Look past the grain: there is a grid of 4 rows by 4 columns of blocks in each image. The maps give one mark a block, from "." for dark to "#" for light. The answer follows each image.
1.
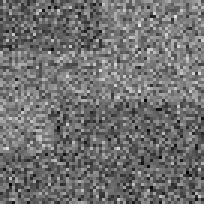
. . # #
# # # #
# . . .
. . . .
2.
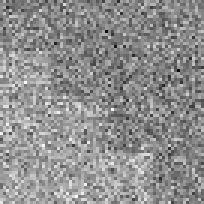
. . . .
# . . .
# # . .
# # # .
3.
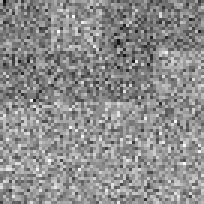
. # . .
. . . #
# # # #
# # # #
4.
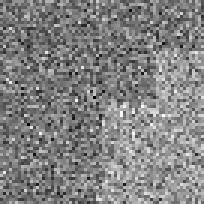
. . . .
. . . #
. . # #
. . # #
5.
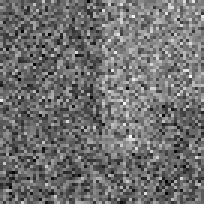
. . # #
. . # #
. . # .
. . . .
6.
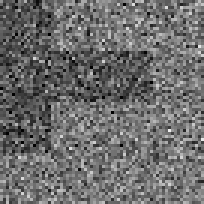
. # # #
. . . #
. # # #
# # # #
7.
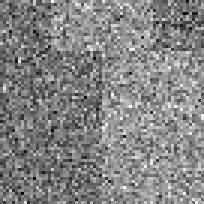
. # # .
. . # #
. . # #
. . # #
